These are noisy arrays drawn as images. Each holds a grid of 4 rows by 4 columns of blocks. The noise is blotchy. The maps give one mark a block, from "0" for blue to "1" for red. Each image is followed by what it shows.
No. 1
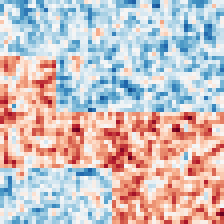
0 0 0 0
1 0 0 0
1 1 1 1
0 0 1 1
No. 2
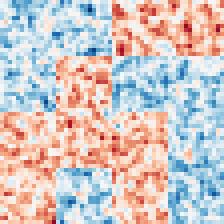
0 0 1 1
0 1 0 0
1 1 1 0
1 0 1 0
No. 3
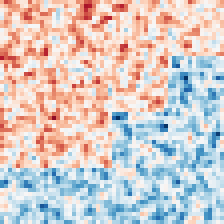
1 1 1 1
1 1 1 0
1 1 0 0
0 0 0 0
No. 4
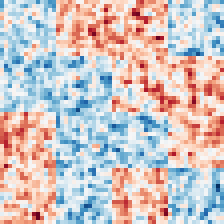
0 1 1 0
0 0 1 1
1 0 0 1
1 0 1 0
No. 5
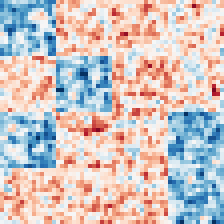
0 1 1 1
1 0 1 1
0 1 1 0
1 1 1 0
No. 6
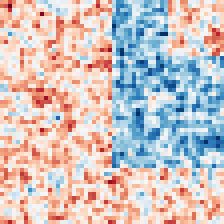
1 1 0 1
1 1 0 0
1 1 0 0
1 1 1 1
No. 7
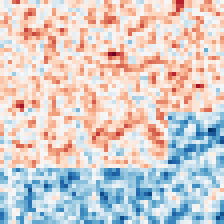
1 1 1 1
1 1 1 1
1 1 1 0
0 0 0 0
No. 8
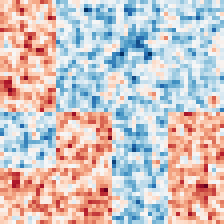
1 0 0 0
1 0 0 0
0 1 0 1
1 1 0 1
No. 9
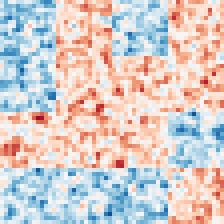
0 1 0 1
0 1 1 1
1 1 1 0
0 0 0 1
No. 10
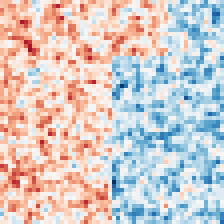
1 1 1 0
1 1 0 0
1 1 0 0
1 1 0 0
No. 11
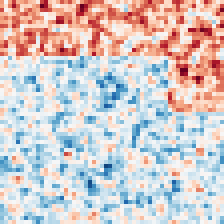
1 1 1 1
0 0 0 1
0 0 0 0
0 0 0 0
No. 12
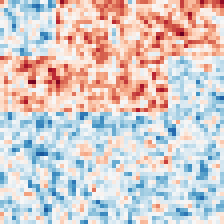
0 1 1 1
1 1 1 0
0 0 0 0
0 0 0 0
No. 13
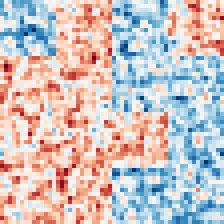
0 1 0 1
1 1 0 0
1 1 1 0
1 1 0 0
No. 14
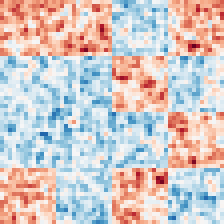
1 1 0 1
0 0 1 0
0 0 0 1
1 0 1 0
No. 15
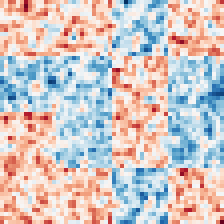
1 1 0 1
0 0 1 0
1 0 1 0
1 1 0 1
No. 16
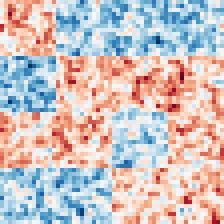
1 0 0 0
0 1 1 1
1 1 0 1
0 0 1 1
